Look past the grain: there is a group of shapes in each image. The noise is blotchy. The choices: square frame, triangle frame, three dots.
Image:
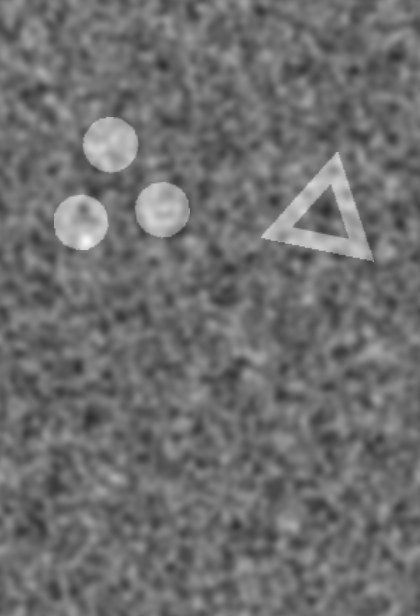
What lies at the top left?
three dots
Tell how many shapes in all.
2
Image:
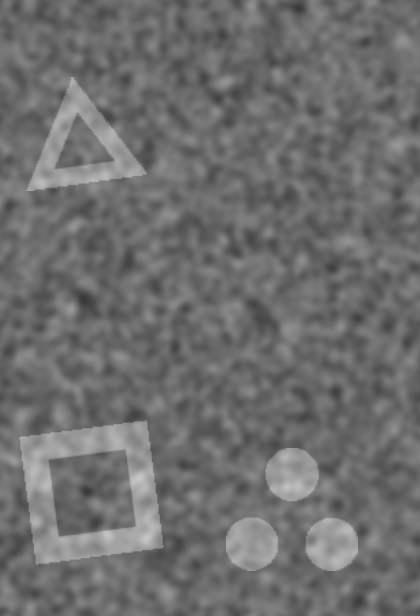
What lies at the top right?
nothing
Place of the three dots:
bottom right
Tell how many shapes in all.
3
